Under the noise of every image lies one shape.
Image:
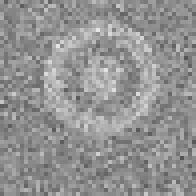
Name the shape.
bullseye
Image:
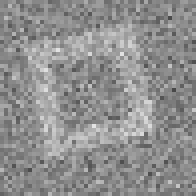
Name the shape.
square frame
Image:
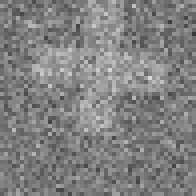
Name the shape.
cross
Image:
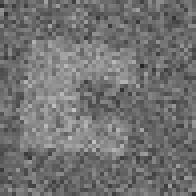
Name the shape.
square with a notch
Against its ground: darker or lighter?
lighter
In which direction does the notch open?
right
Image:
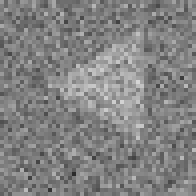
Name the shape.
triangle
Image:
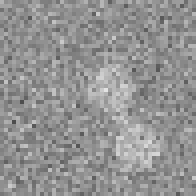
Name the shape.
dumbbell
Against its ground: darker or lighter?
lighter
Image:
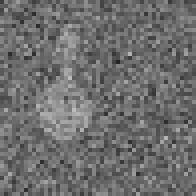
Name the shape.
lollipop
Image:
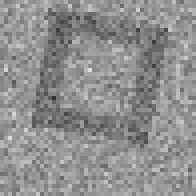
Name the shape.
square frame
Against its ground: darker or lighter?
darker
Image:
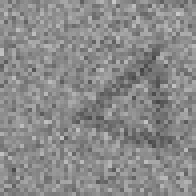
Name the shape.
triangle frame
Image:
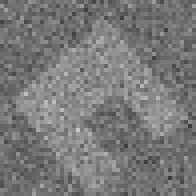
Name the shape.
square with a notch
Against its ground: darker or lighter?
lighter
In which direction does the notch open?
down and right
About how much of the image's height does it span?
nearly all
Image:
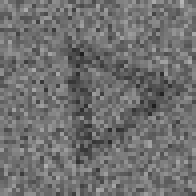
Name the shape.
triangle frame
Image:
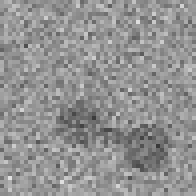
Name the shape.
dumbbell
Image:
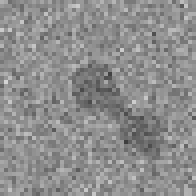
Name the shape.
dumbbell
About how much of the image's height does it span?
half
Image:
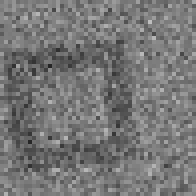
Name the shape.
square frame
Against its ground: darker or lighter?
darker
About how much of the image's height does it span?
two thirds
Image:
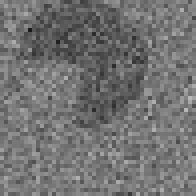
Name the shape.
disc with a wedge cut out
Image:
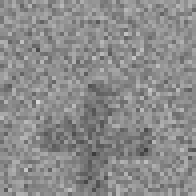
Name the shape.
cross
